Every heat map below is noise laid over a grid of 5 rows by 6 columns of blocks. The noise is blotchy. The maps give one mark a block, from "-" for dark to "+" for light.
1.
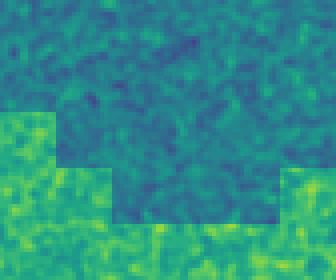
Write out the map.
------
------
+-----
++---+
++++++
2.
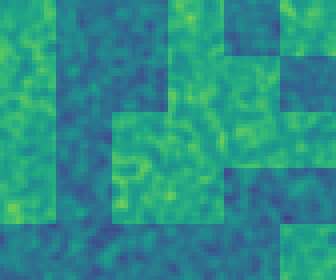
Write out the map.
+--+-+
+--++-
+-++++
+-++--
-----+
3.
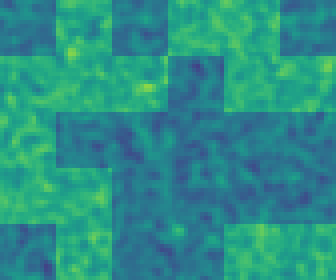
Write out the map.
-+-++-
+++-++
+-----
++----
-+--++
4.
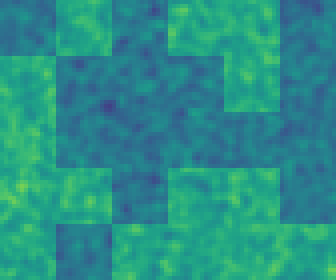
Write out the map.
-+-++-
+---+-
+-----
++-++-
+-++++
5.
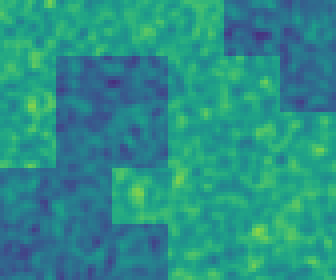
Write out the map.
++++--
+--++-
+--+++
--++++
---+++
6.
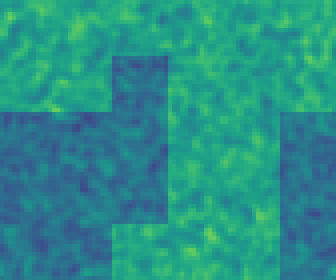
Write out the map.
++++++
++-+++
---++-
---++-
--+++-
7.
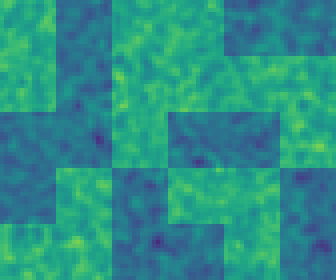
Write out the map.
+-++--
+-++++
--+--+
-+-++-
++--+-
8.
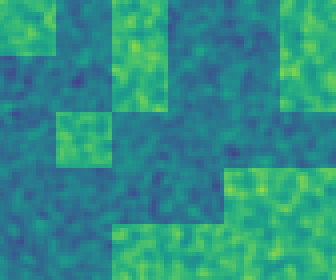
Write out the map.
+-+--+
--+--+
-+----
----++
--++++
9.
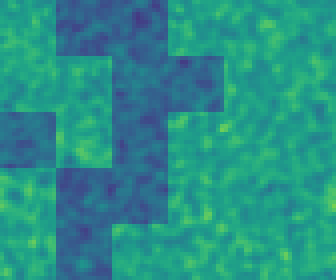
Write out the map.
+--+++
++--++
-+-+++
+--+++
+-++++
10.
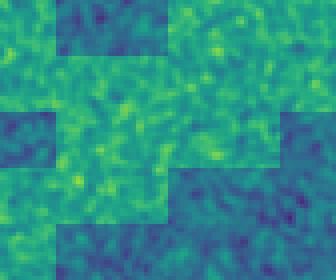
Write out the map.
+--+++
++++++
-++++-
+++---
+-----
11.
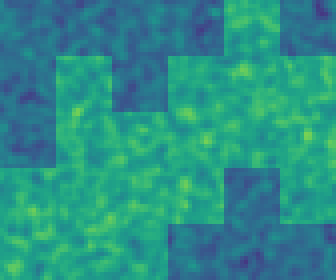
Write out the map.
----+-
-+-+++
-+++++
++++-+
+++---
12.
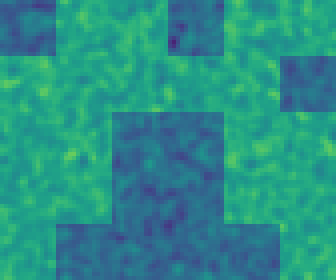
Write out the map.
-++-++
+++++-
++--++
++--++
+----+
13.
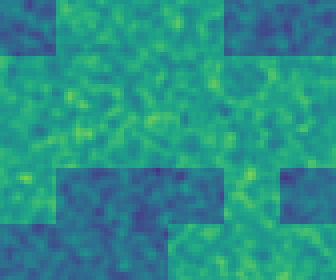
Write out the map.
-+++--
++++++
++++++
+---+-
---+++
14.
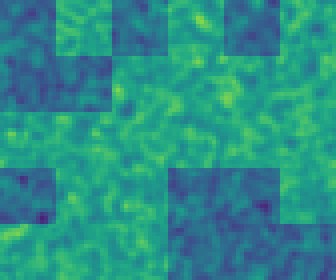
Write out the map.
-+-+-+
--++++
++++++
-++--+
+++---
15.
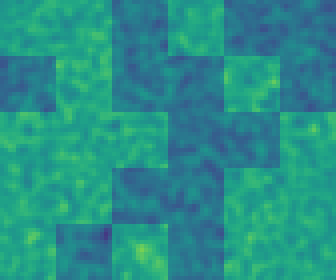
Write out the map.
++-+--
-+--+-
+++--+
++--++
+-+-++
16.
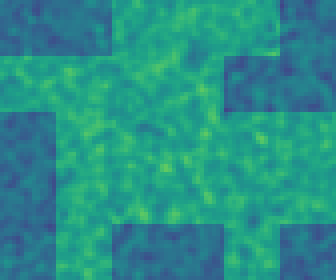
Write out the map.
--+++-
++++--
-+++++
-+++++
-+--+-
